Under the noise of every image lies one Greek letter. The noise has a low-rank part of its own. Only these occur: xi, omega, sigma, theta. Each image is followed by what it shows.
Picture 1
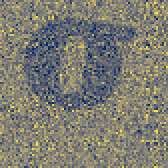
sigma
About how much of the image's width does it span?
two thirds
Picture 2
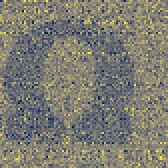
omega
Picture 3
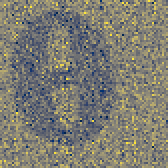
theta
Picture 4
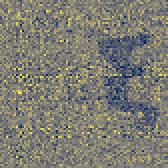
xi
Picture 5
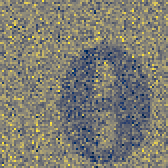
theta
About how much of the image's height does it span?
two thirds
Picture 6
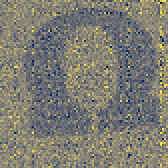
omega
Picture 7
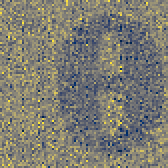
theta
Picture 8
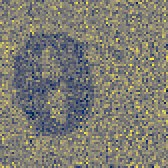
theta
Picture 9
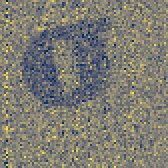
sigma
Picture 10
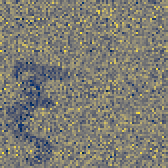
xi
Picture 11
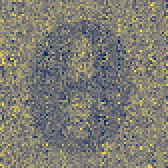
theta
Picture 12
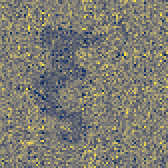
xi
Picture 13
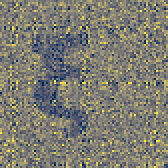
xi
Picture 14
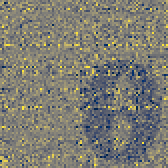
theta
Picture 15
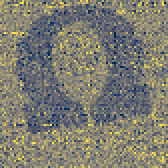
omega
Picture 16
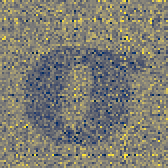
sigma
